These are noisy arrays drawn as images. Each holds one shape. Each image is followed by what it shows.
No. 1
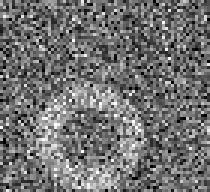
ring
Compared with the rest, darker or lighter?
lighter
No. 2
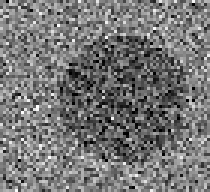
disc
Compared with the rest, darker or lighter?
darker
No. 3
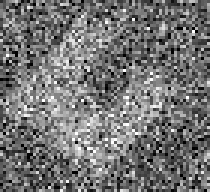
square with a notch
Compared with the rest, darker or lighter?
lighter
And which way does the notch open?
up and right
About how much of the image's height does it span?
nearly all
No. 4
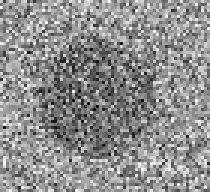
disc
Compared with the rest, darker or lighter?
darker
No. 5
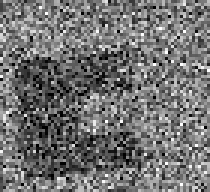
square with a notch
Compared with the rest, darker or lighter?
darker
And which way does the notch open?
right
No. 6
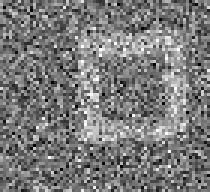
square frame
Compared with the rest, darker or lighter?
lighter
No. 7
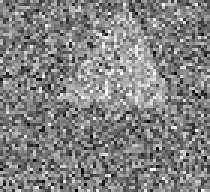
triangle
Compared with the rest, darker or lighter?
lighter
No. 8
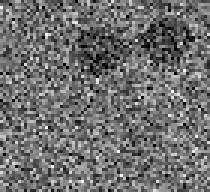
dumbbell
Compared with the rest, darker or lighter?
darker
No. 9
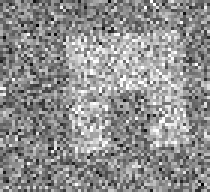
square with a notch
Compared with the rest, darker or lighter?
lighter
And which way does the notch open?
down
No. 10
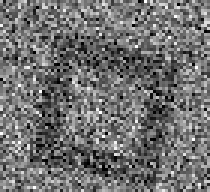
square frame
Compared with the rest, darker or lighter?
darker
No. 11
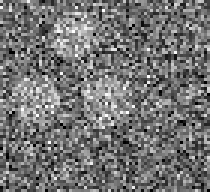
three dots
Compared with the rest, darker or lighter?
lighter
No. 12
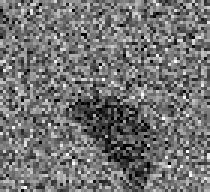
half disc
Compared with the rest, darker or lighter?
darker
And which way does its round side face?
up and right
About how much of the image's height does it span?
half
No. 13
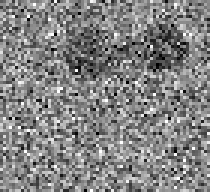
dumbbell
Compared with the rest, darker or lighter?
darker
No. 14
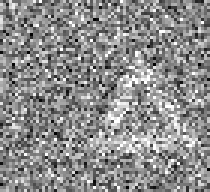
triangle frame
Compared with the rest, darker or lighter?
lighter
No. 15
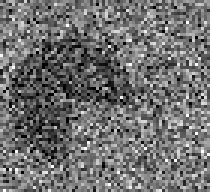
disc with a wedge cut out
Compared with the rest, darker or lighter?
darker
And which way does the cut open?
down and right
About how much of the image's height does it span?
two thirds
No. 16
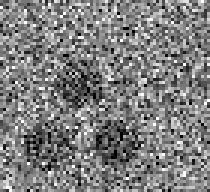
three dots
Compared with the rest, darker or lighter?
darker
